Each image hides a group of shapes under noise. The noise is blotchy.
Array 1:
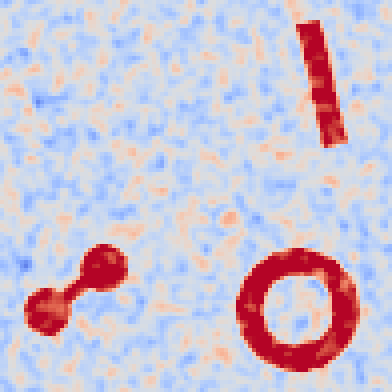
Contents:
top right: bar; bottom left: dumbbell; bottom right: ring
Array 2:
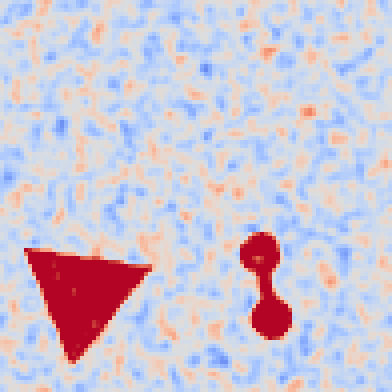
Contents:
bottom left: triangle; bottom right: dumbbell
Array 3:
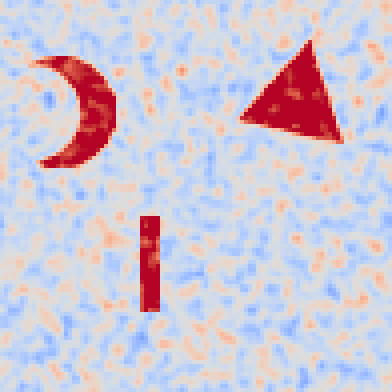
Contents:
top left: crescent; top right: triangle; bottom left: bar
